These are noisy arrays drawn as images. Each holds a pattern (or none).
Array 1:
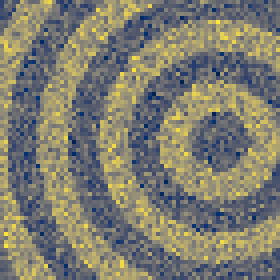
rings round one point
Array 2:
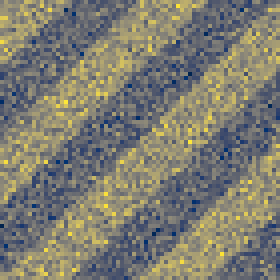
diagonal stripes
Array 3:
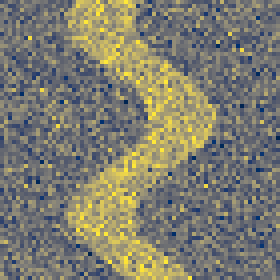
a wavy band
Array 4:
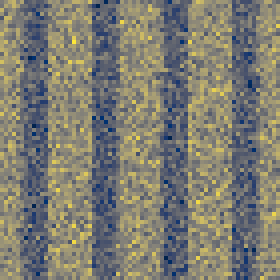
vertical stripes
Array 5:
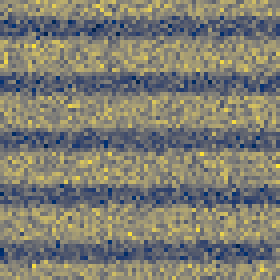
horizontal stripes
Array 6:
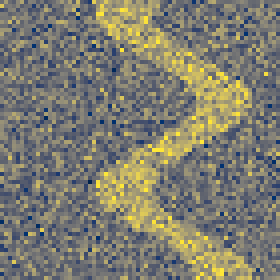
a wavy band
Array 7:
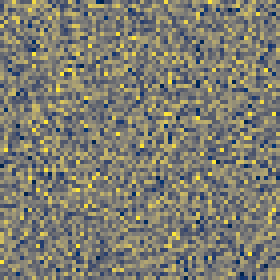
only noise
